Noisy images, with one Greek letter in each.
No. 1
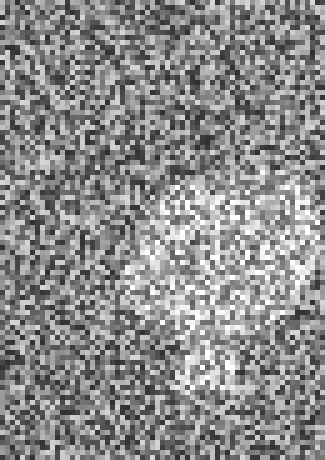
light phi
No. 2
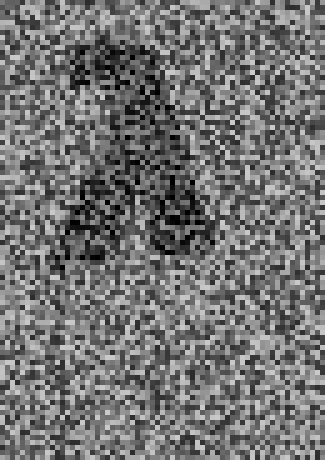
dark lambda
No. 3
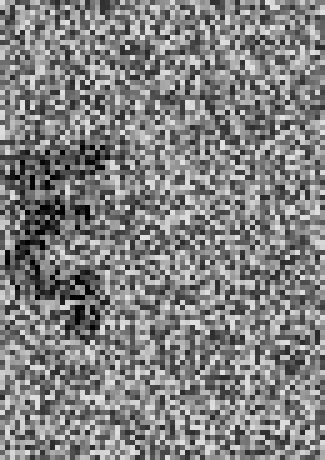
dark xi, middle left
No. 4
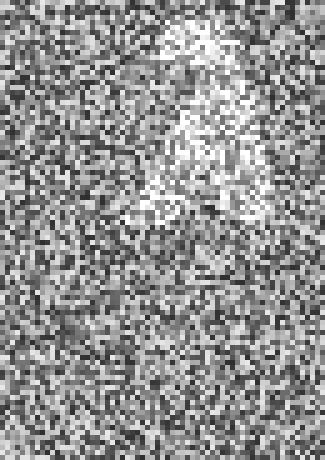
light lambda
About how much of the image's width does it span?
half
